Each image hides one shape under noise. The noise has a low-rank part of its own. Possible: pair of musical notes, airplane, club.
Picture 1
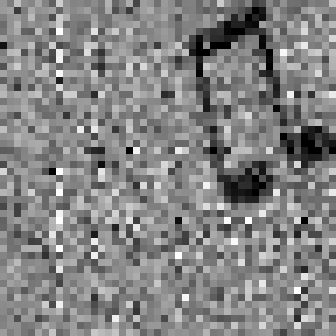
pair of musical notes
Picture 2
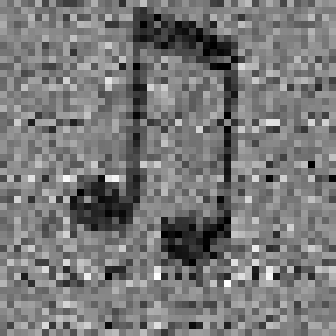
pair of musical notes
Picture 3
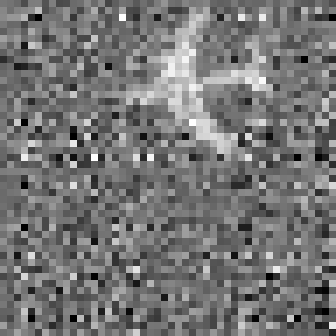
airplane
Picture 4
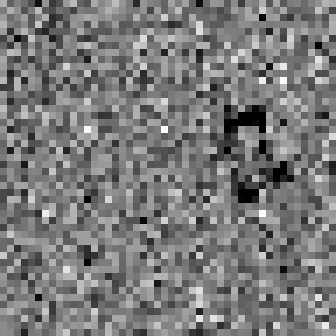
pair of musical notes
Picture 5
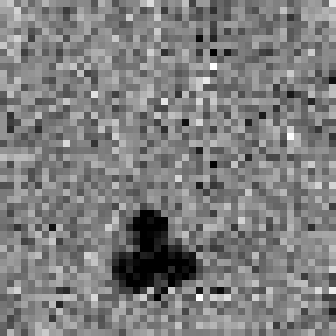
club
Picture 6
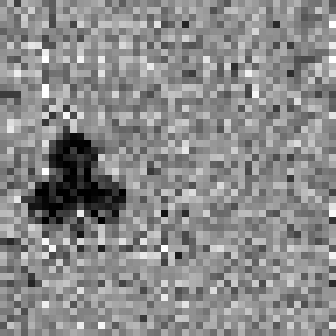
club
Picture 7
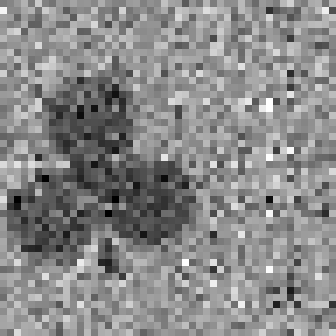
club
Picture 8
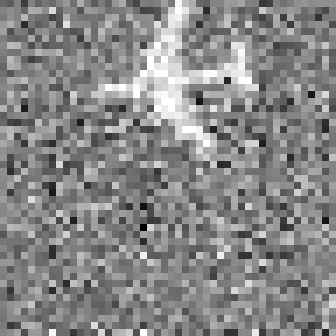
airplane
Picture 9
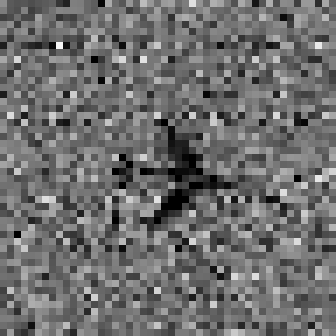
airplane
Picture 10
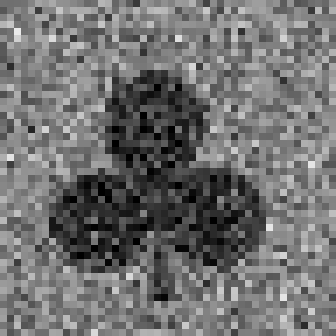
club
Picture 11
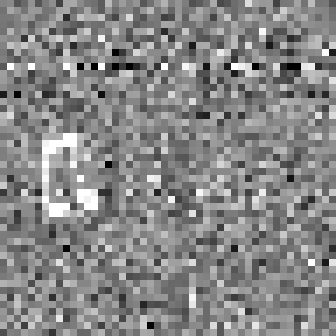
pair of musical notes
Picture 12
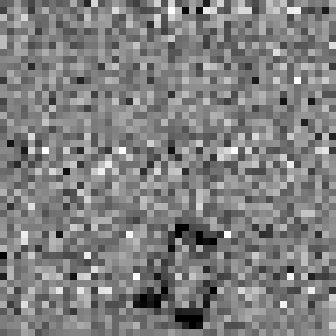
pair of musical notes
